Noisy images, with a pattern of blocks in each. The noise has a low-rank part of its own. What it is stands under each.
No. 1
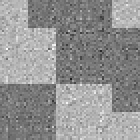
mirrored about the diagonal from the bottom left
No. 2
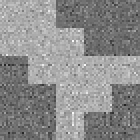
mirrored about the diagonal from the top left
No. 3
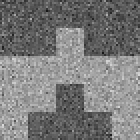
left and right mirror each other
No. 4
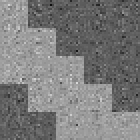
mirrored about the diagonal from the bottom left
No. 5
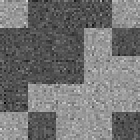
mirrored about the diagonal from the top left
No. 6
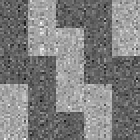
the same after a half turn
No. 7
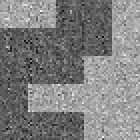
no symmetry
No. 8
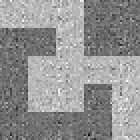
mirrored about the diagonal from the bottom left
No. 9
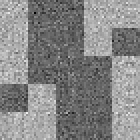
the same after a half turn
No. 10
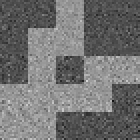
mirrored about the diagonal from the bottom left
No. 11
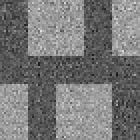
the same after a half turn
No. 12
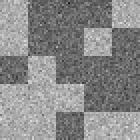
mirrored about the diagonal from the bottom left
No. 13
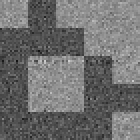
mirrored about the diagonal from the bottom left
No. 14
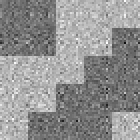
mirrored about the diagonal from the top left
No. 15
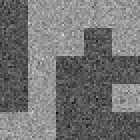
no symmetry
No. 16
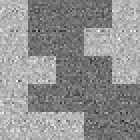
no symmetry
